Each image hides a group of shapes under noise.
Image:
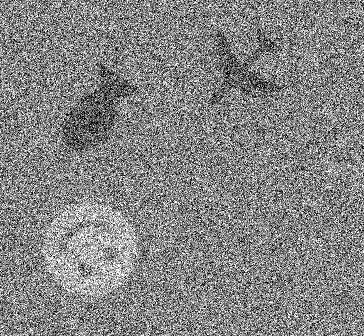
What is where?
top left: dark fish; top right: dark airplane; bottom left: light smiling face
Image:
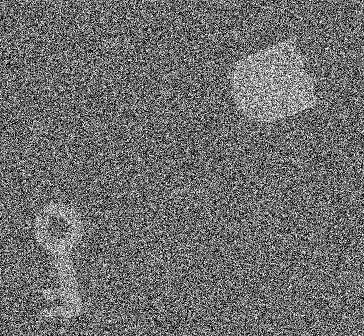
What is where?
top right: light ghost; bottom left: light key
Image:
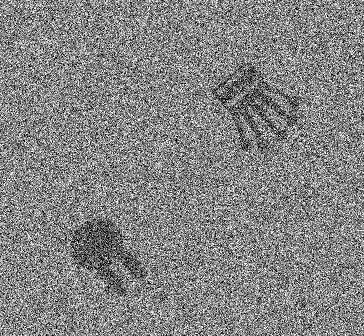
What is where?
top right: dark chess queen; bottom left: dark rabbit's head
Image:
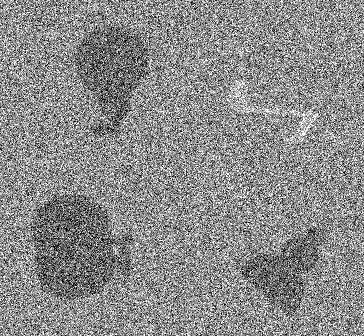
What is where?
top left: dark pear; top right: light musical note; bottom left: dark apple; bottom right: dark chess pawn
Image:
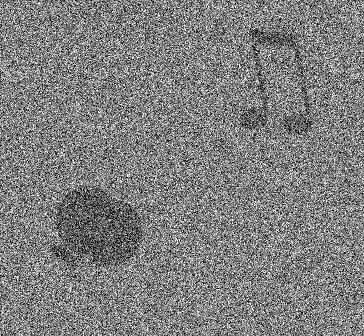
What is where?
top right: dark pair of musical notes; bottom left: dark apple
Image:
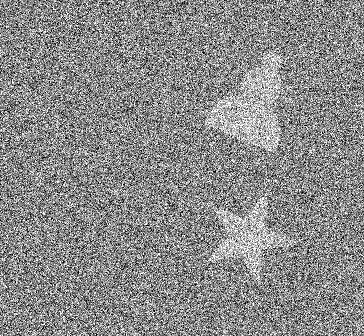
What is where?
top right: light chess pawn; bottom right: light star
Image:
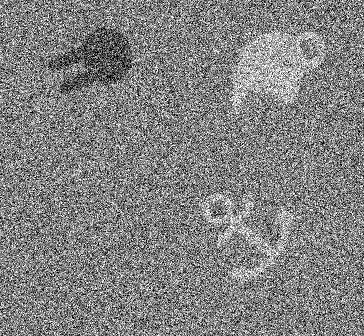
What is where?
top left: dark rabbit's head; top right: light teapot; bottom right: light anchor
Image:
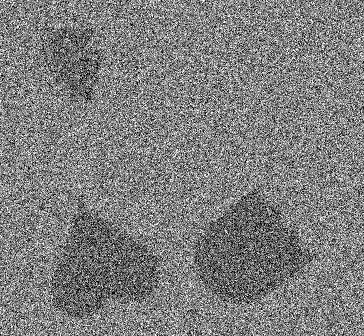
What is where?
top left: dark chess knight; bottom left: dark heart; bottom right: dark ghost
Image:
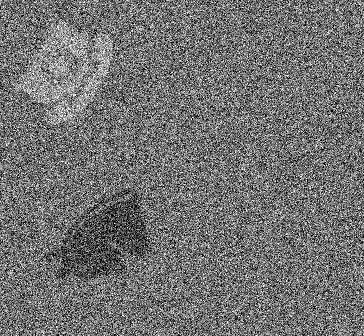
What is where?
top left: light telephone; bottom left: dark chess knight
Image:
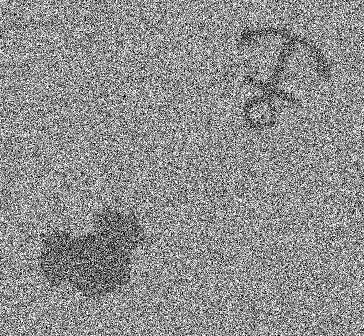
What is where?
top right: dark anchor; bottom left: dark car
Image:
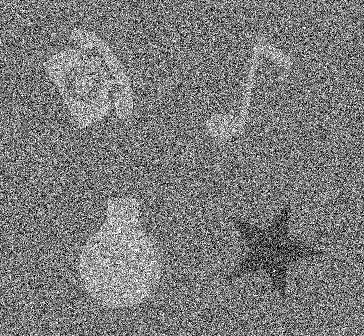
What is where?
top left: light telephone; top right: light musical note; bottom left: light light bulb; bottom right: dark star
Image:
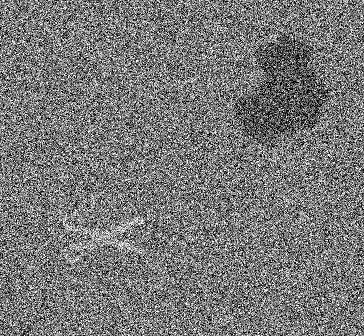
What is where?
top right: dark car; bottom left: light pair of scissors
